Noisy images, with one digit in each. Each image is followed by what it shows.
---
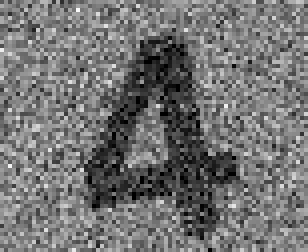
4
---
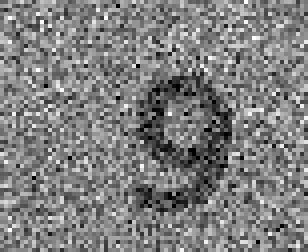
9
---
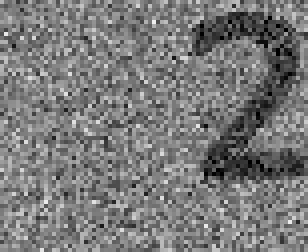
2
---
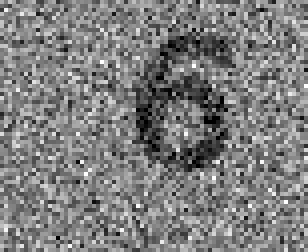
6
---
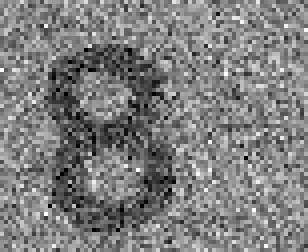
8
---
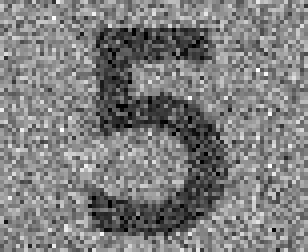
5
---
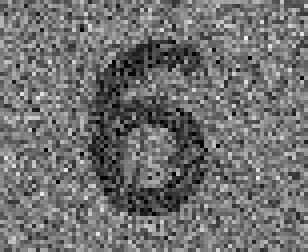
6
